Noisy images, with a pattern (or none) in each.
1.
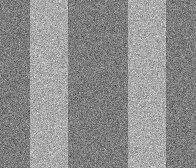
vertical stripes
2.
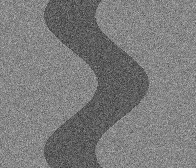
a wavy band
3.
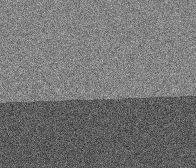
a sharp edge
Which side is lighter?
top
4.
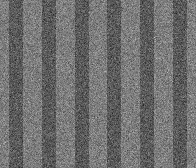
vertical stripes
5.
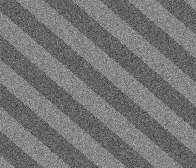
diagonal stripes
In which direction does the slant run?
top left to bottom right
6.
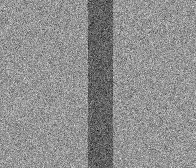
one vertical stripe
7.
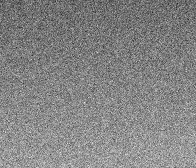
a smooth slope
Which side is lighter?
bottom
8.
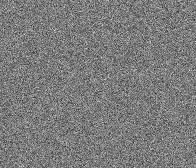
only noise
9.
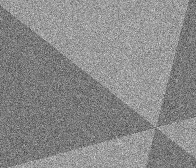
spokes from one point
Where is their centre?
bottom right
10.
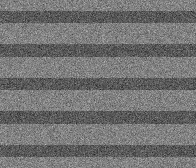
horizontal stripes
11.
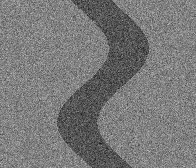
a wavy band
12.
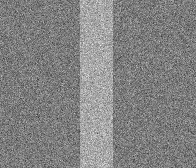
one vertical stripe
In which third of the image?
middle
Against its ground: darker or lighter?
lighter
